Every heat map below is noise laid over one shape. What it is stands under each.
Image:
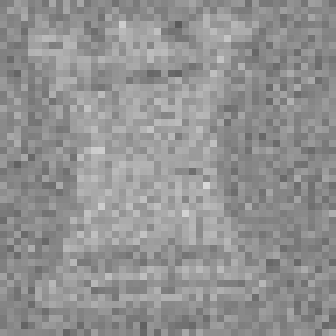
chess rook
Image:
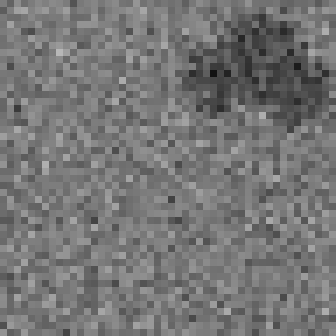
car
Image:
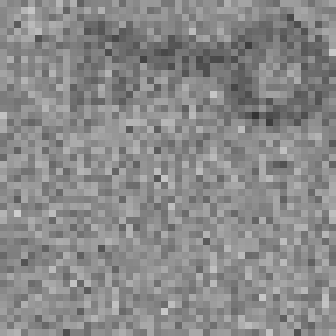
key
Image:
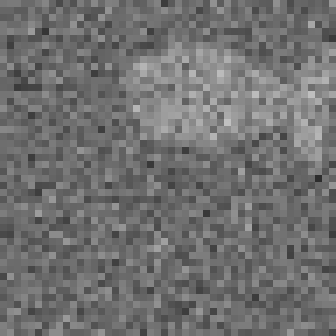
fish
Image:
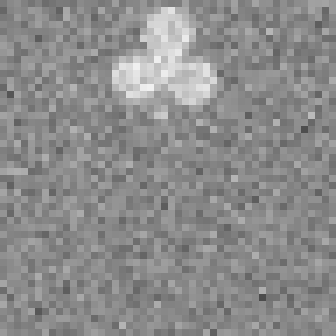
club
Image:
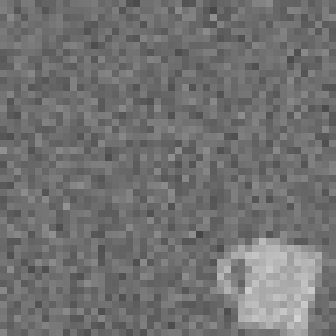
cup
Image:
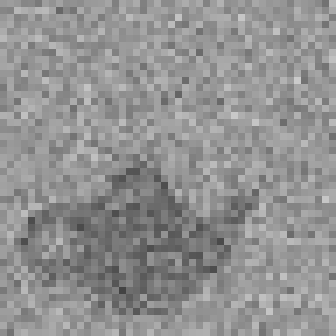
teapot
